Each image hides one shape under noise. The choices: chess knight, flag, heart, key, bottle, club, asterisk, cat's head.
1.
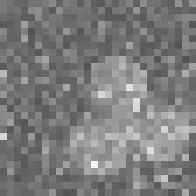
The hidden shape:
club
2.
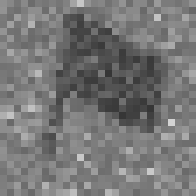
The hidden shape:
flag
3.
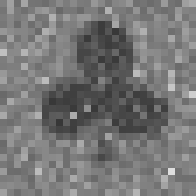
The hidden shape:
club
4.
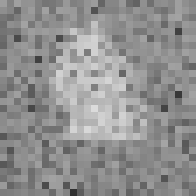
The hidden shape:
chess knight
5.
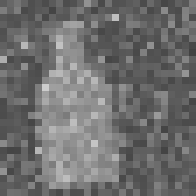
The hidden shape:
bottle
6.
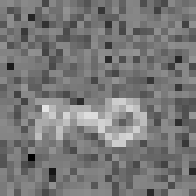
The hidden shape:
key
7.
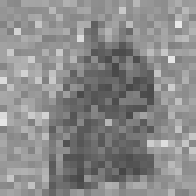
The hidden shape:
chess knight
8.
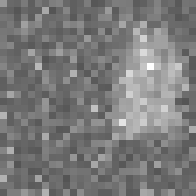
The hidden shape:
chess knight
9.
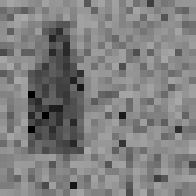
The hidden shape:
bottle
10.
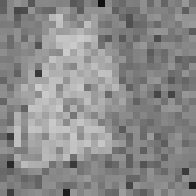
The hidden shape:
chess knight
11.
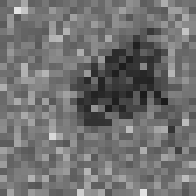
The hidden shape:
flag
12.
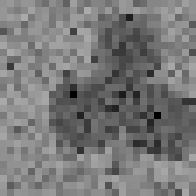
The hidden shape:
club
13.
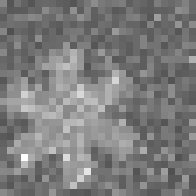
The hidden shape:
asterisk
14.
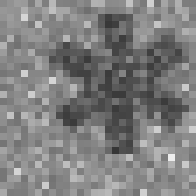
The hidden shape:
asterisk
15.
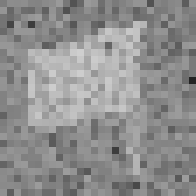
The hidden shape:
flag
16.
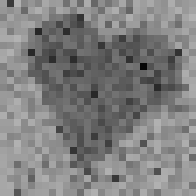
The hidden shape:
heart
